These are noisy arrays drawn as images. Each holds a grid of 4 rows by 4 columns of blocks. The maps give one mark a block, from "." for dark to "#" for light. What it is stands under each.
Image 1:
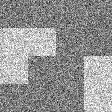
. . . .
# # . .
# . . #
. . . #
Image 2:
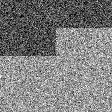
. . . .
. . # #
# # # #
# # # #
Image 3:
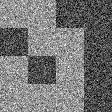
# # . .
. # # .
# . # .
# # # .
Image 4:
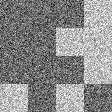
. . . #
. . # #
. . . #
# . # .
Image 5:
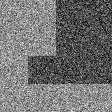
# # . .
# # . .
# . . .
# # # #
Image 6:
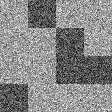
# . # #
# # . #
# # . .
. # # #
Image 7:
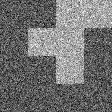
. . # #
. # # .
. . # .
. . . .
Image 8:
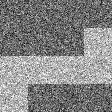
. . . .
. . . #
# # # #
# . . .
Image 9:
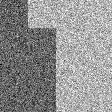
. # # #
. . # #
. . # #
. . # #
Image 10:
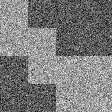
# . . .
# # . .
. # # #
. . # #
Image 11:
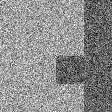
# # # .
# # # .
# # . .
# # # .
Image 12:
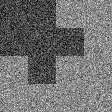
. . # #
. . . #
# . # #
# # # #
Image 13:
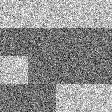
# # # #
. . . .
# . . .
. . # #
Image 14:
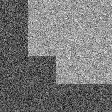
. # # #
. # # #
. . # #
. . . .
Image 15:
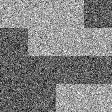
# # # .
. # # #
. . . .
. . # #
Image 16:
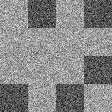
# . # .
# # # #
# # # .
. # . #
